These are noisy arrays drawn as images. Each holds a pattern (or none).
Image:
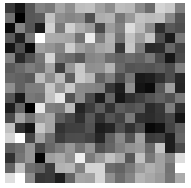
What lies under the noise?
spokes from one point
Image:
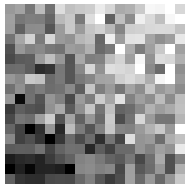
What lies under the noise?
a smooth slope
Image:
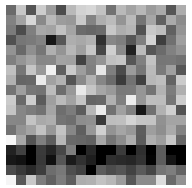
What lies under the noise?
one horizontal stripe
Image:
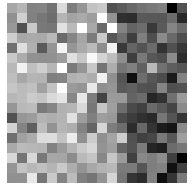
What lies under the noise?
a sharp edge
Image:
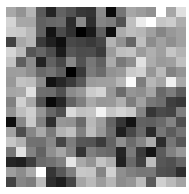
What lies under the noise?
spokes from one point
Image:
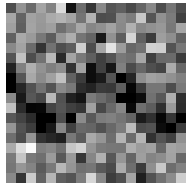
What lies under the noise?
a wavy band
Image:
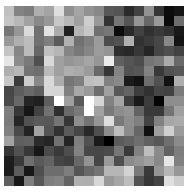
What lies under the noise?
spokes from one point
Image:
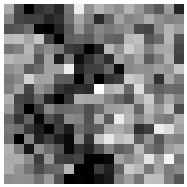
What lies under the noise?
a wavy band
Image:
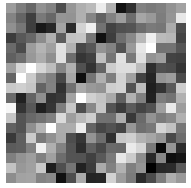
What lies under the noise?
diagonal stripes
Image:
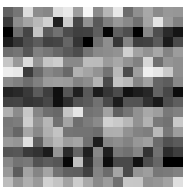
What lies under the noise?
horizontal stripes
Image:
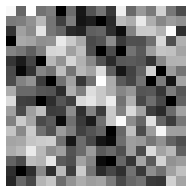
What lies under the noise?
diagonal stripes
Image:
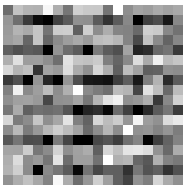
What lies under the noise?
horizontal stripes
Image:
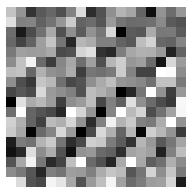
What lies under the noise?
diagonal stripes
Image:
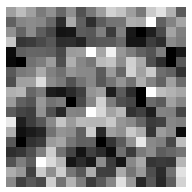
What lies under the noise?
rings round one point
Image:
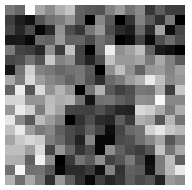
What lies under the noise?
spokes from one point
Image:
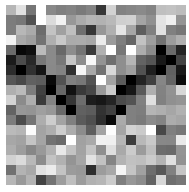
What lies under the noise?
a wavy band
